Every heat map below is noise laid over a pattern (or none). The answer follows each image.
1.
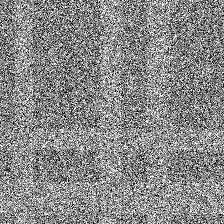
bands of rows crossing bands of columns
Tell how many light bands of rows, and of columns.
2 and 3
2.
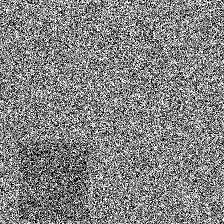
one block
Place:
bottom left
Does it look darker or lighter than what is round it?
darker
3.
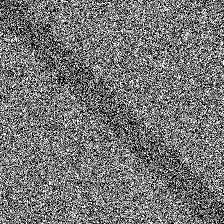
a diagonal band
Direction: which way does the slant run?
top left to bottom right
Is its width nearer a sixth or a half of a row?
a sixth
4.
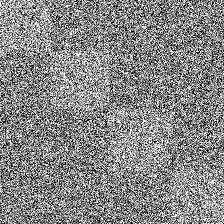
blocks along the diagonal
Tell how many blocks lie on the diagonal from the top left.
4
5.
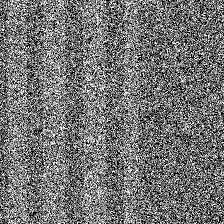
bands of columns
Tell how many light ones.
4
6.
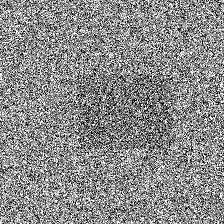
one block
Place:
centre
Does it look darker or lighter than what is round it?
darker
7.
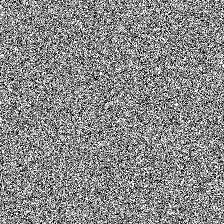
only noise
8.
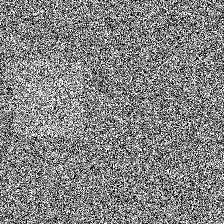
one block
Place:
middle left
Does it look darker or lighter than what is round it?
lighter
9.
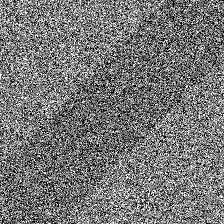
a diagonal band
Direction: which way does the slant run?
bottom left to top right
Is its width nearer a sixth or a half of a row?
a half
